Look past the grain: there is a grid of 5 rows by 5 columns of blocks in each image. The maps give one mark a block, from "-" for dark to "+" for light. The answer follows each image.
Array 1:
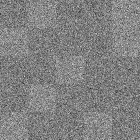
-+--+
+---+
--+--
-+---
+--+-
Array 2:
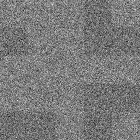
+++-+
-++--
+++++
+++--
--+-+
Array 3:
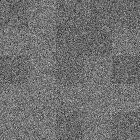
-+---
++--+
-+-+-
+++++
++-+-
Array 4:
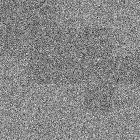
--+++
----+
+----
+++-+
+++++
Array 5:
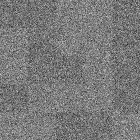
--++-
+-++-
+--+-
-+++-
++--+
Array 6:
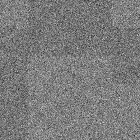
+---+
-----
-+++-
-++++
-++++
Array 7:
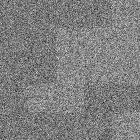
----+
--+++
--+++
-++--
----+
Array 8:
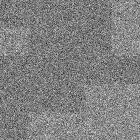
----+
+---+
-----
---++
-++++
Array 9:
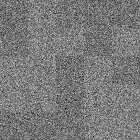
-+---
-++-+
++-+-
++-++
---++
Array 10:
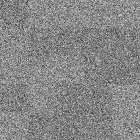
-++++
+----
+++--
-+--+
+---+
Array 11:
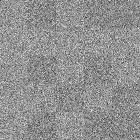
+-+--
+++++
+-+-+
++-+-
+-+--
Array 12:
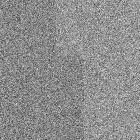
--+++
--+++
---++
---++
---++
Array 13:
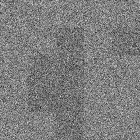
+++++
++-+-
+--++
+--++
++-++
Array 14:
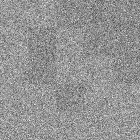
++---
+-+--
+-++-
++-++
+++++
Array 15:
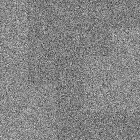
+----
+---+
+--++
++-++
++---
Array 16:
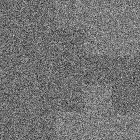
--+++
---++
-----
---+-
--+++
